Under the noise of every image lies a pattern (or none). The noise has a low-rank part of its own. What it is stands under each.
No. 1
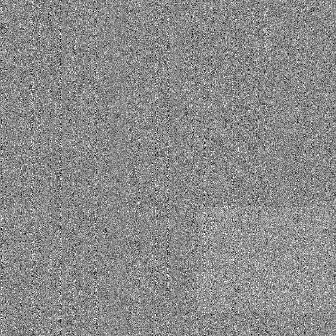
one block
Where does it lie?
bottom right
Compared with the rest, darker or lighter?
lighter
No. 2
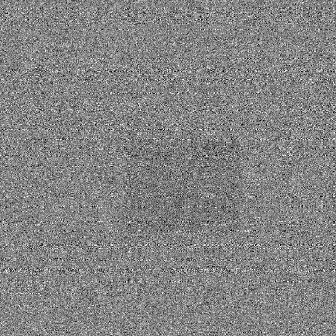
one block
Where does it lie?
centre
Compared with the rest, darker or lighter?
darker
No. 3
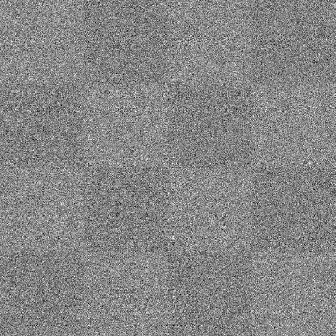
a checkerboard
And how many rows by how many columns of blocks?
4 by 4
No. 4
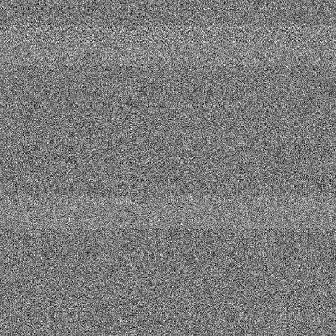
bands of rows
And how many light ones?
2
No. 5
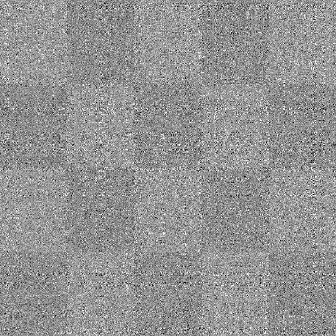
a checkerboard
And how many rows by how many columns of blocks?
4 by 5
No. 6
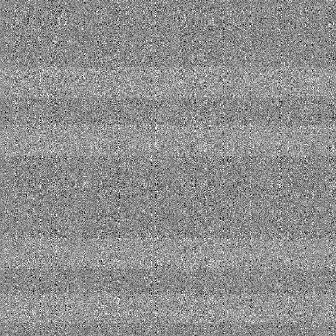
bands of rows
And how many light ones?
4
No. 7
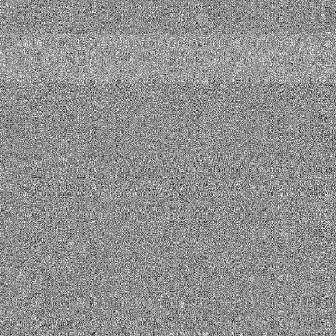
one band of rows
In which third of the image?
top
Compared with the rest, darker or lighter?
lighter
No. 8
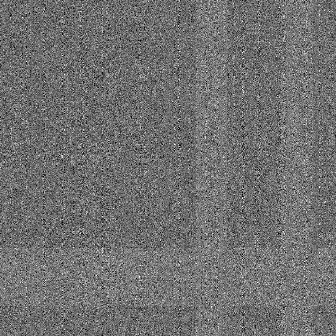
bands of rows crossing bands of columns
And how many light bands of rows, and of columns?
1 and 2
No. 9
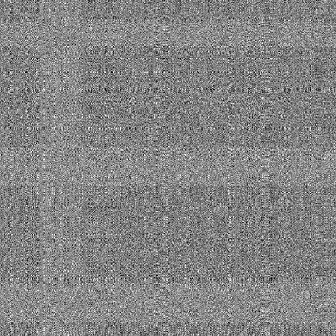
bands of rows crossing bands of columns
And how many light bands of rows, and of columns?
3 and 1
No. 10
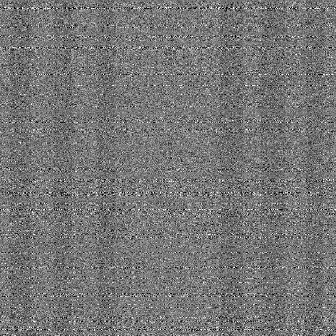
bands of columns
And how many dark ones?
6
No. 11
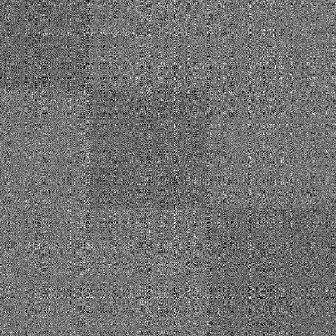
blocks along the diagonal
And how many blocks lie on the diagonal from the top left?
3
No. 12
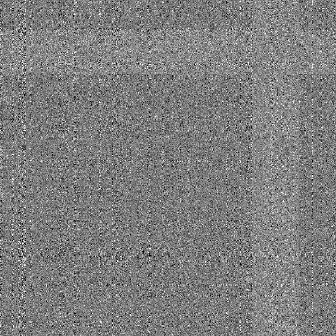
bands of rows crossing bands of columns
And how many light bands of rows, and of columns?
1 and 1
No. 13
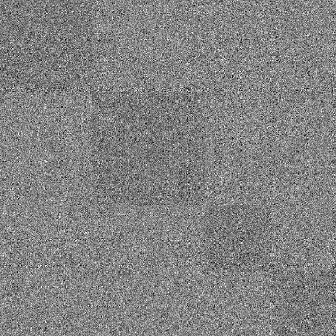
blocks along the diagonal
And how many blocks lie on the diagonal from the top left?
4
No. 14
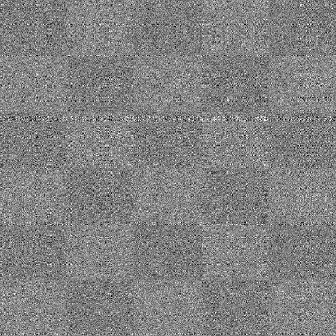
a checkerboard
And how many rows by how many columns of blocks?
6 by 5
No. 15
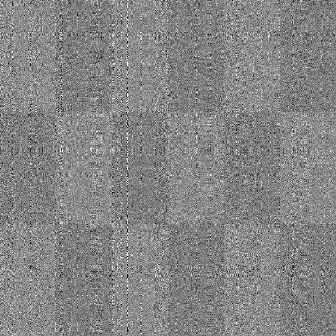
a checkerboard
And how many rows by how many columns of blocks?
3 by 6
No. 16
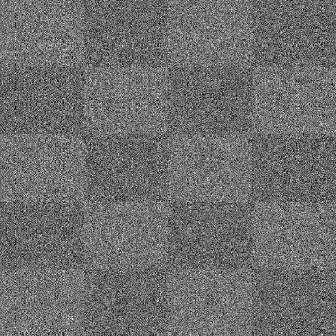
a checkerboard
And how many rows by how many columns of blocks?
5 by 4
